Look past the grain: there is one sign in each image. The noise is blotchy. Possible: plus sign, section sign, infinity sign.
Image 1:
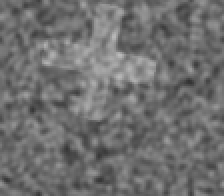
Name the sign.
plus sign
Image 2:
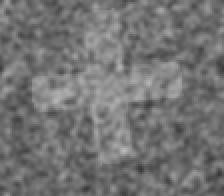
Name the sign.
plus sign
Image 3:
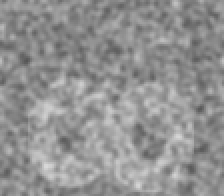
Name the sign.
infinity sign
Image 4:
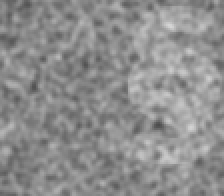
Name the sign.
section sign
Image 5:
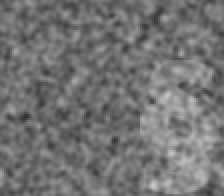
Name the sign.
section sign
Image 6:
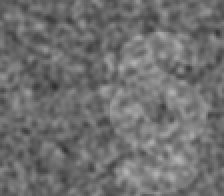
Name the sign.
section sign
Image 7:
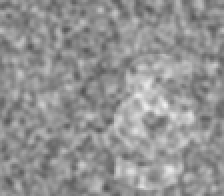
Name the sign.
section sign
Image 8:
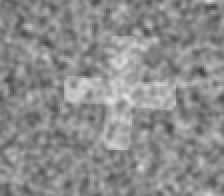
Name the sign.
plus sign
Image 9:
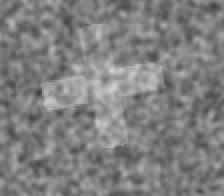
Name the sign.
plus sign
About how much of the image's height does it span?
two thirds
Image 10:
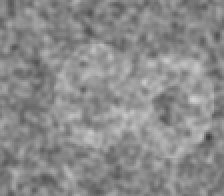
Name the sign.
infinity sign
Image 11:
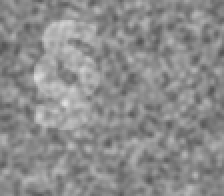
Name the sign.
section sign
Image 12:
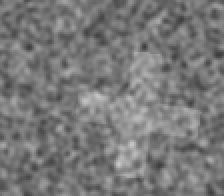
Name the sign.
plus sign
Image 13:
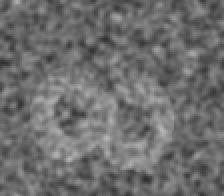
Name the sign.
infinity sign
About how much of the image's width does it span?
two thirds
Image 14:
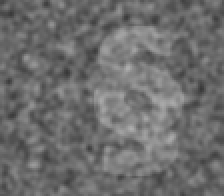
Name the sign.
section sign
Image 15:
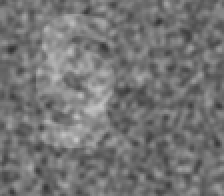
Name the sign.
section sign
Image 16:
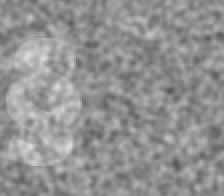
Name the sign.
section sign
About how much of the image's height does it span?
two thirds
